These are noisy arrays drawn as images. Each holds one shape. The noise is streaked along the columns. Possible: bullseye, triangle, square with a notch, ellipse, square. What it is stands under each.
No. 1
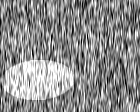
ellipse
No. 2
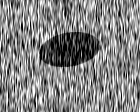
ellipse
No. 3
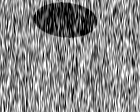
ellipse
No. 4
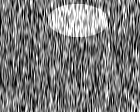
ellipse
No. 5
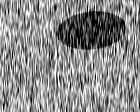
ellipse
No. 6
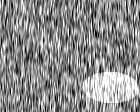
ellipse
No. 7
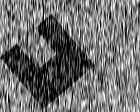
square with a notch
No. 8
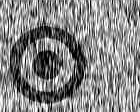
bullseye
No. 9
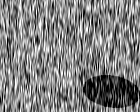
ellipse
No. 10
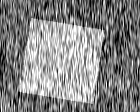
square
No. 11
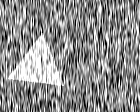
triangle
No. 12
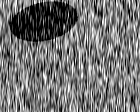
ellipse
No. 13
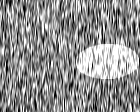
ellipse
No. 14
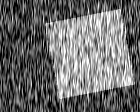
square
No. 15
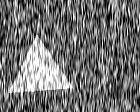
triangle
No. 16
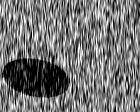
ellipse
